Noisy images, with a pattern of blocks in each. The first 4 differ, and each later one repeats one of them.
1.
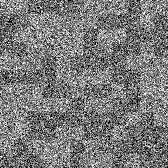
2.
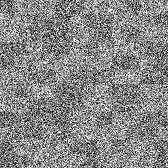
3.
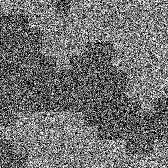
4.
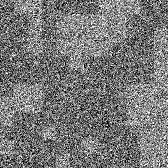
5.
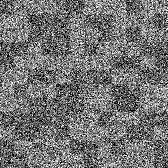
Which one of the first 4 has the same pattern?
2
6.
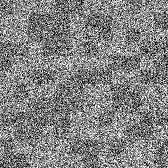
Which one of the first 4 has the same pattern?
2
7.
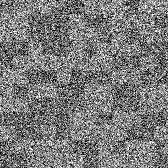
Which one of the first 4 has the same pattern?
2
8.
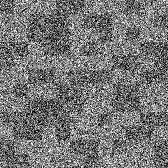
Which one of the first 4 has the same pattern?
2
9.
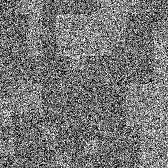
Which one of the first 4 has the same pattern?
4
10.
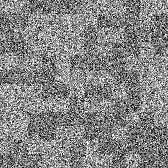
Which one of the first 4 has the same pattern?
1
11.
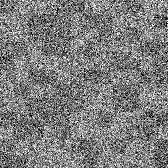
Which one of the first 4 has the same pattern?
2
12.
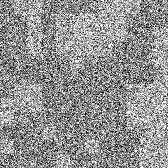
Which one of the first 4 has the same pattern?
4
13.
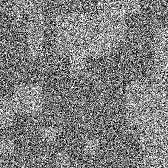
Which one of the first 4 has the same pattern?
4
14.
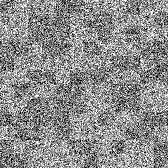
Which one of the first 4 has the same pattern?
2
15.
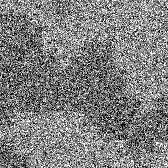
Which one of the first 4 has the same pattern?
3
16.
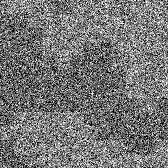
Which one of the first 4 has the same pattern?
3
